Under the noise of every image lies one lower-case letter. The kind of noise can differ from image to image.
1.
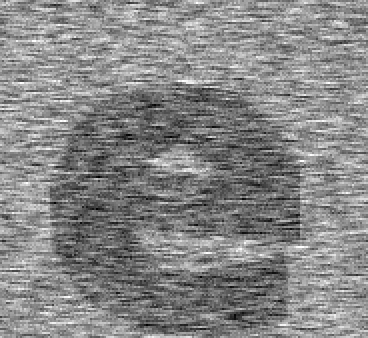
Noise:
streaked along the rows
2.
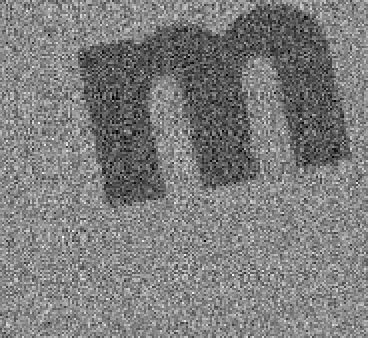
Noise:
low rank plus noise
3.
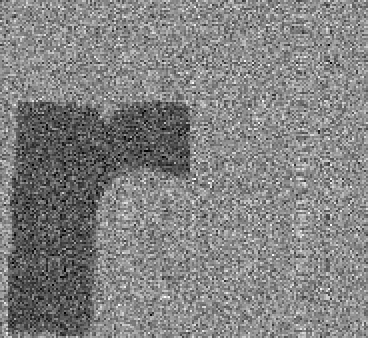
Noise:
low rank plus noise
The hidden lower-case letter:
r
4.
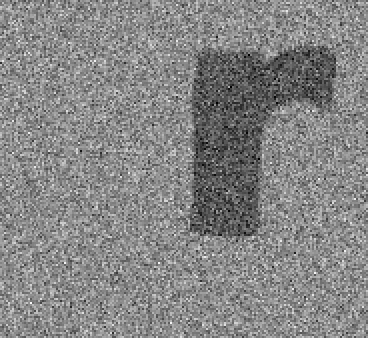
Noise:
independent entries
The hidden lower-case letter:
r
